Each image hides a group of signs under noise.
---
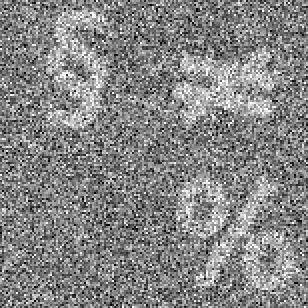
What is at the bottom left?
nothing
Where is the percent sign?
bottom right
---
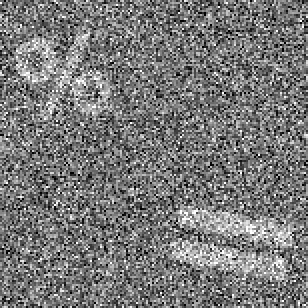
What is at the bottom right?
equals sign
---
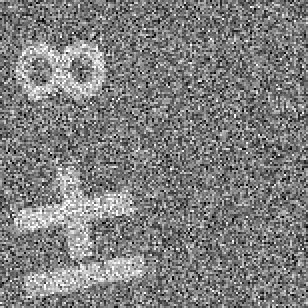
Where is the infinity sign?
top left
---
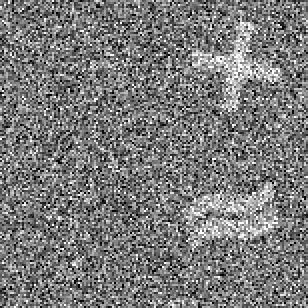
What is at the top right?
plus sign
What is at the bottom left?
nothing
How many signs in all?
2
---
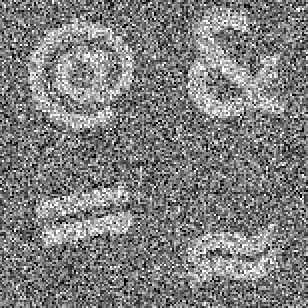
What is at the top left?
at sign
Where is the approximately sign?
bottom right
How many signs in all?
4
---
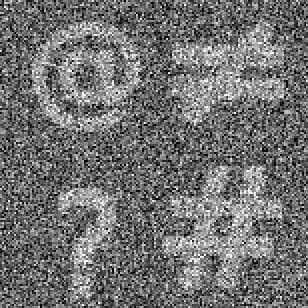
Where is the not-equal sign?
top right
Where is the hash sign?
bottom right
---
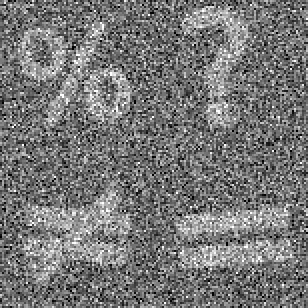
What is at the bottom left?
not-equal sign
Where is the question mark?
top right
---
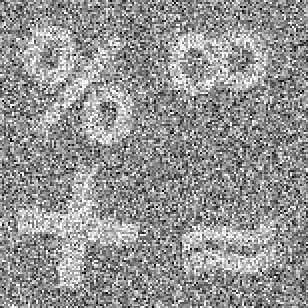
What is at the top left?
percent sign
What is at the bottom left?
plus sign
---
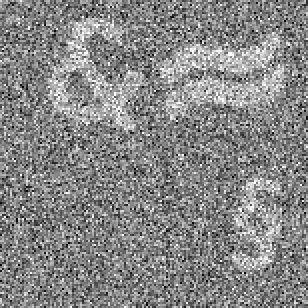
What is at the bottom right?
section sign
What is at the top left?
ampersand
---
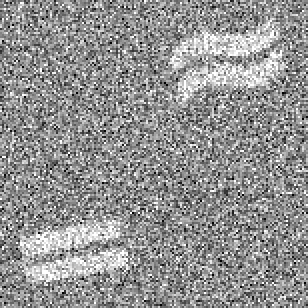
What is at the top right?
approximately sign
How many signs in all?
2
